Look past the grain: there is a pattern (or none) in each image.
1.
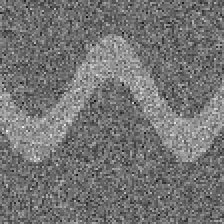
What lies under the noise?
a wavy band
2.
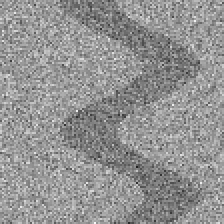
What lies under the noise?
a wavy band
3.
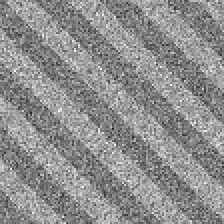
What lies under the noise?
diagonal stripes
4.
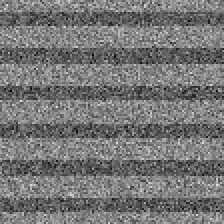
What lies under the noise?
horizontal stripes
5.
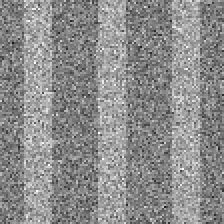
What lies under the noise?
vertical stripes
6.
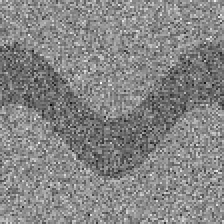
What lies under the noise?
a wavy band
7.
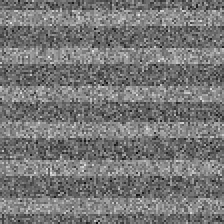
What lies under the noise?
horizontal stripes
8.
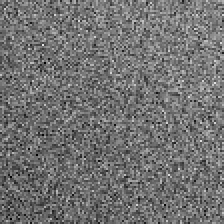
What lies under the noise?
a smooth slope
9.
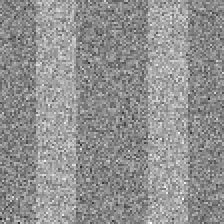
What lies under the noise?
vertical stripes
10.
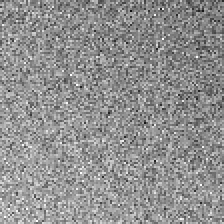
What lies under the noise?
a smooth slope
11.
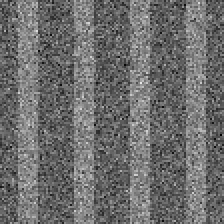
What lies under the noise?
vertical stripes
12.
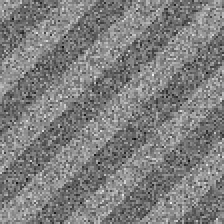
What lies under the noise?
diagonal stripes
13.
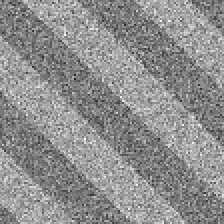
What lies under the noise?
diagonal stripes
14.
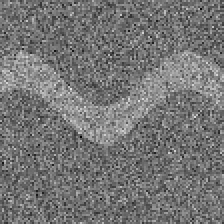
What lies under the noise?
a wavy band
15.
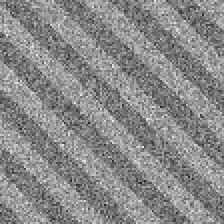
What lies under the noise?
diagonal stripes
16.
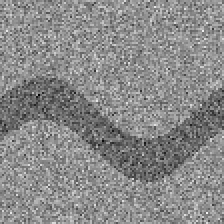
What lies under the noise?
a wavy band
